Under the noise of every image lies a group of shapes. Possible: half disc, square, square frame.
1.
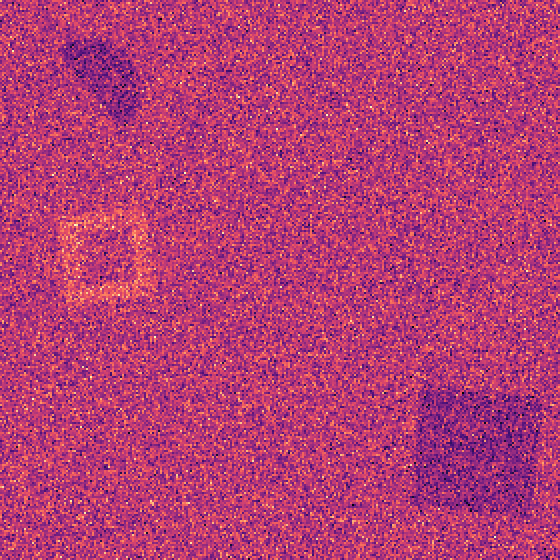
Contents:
top left: dark half disc; middle left: light square frame; bottom right: dark square
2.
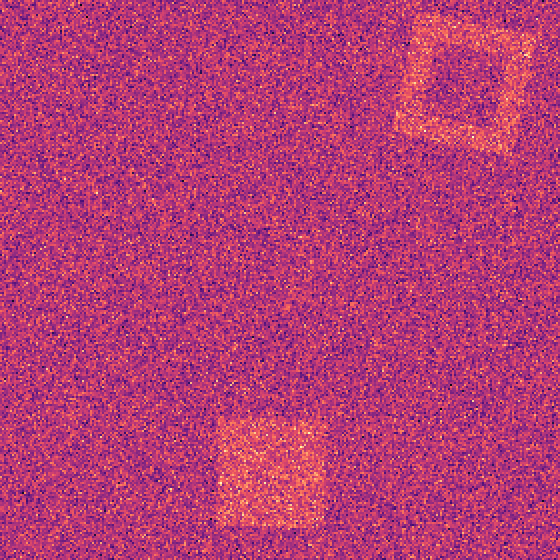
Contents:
top right: light square frame; bottom middle: light square
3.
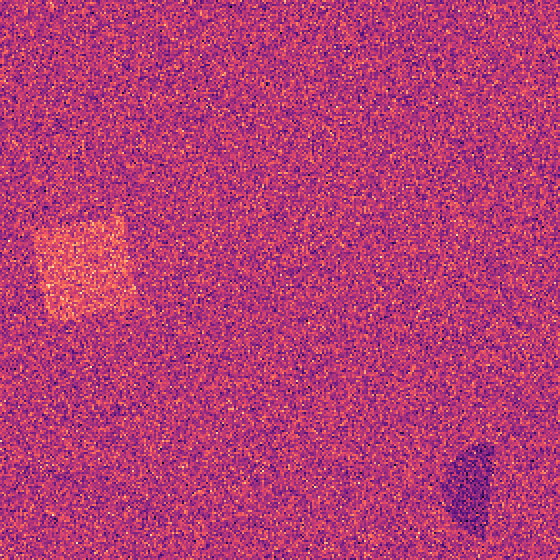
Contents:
middle left: light square; bottom right: dark half disc
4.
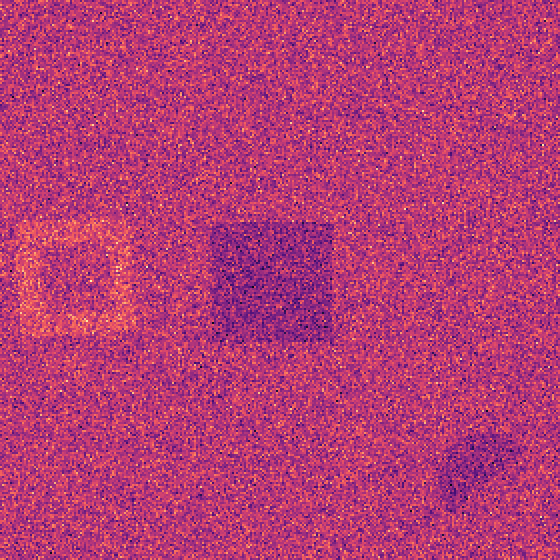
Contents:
middle left: light square frame; centre: dark square; bottom right: dark half disc
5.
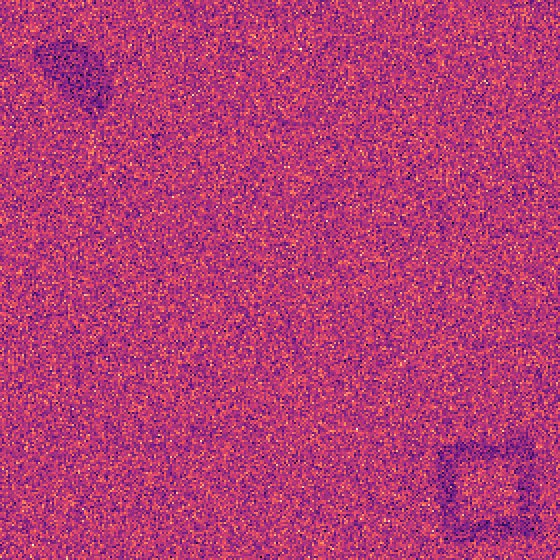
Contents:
top left: dark half disc; bottom right: dark square frame
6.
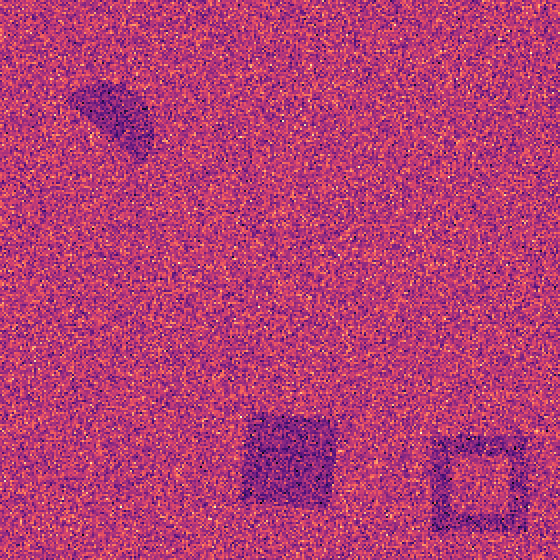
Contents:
top left: dark half disc; bottom middle: dark square; bottom right: dark square frame
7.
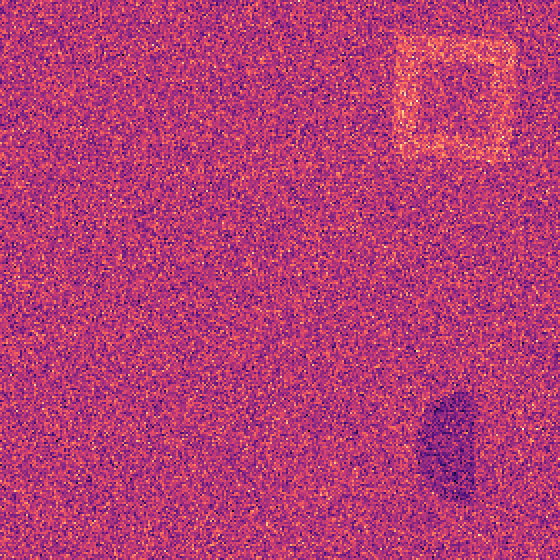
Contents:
top right: light square frame; bottom right: dark half disc
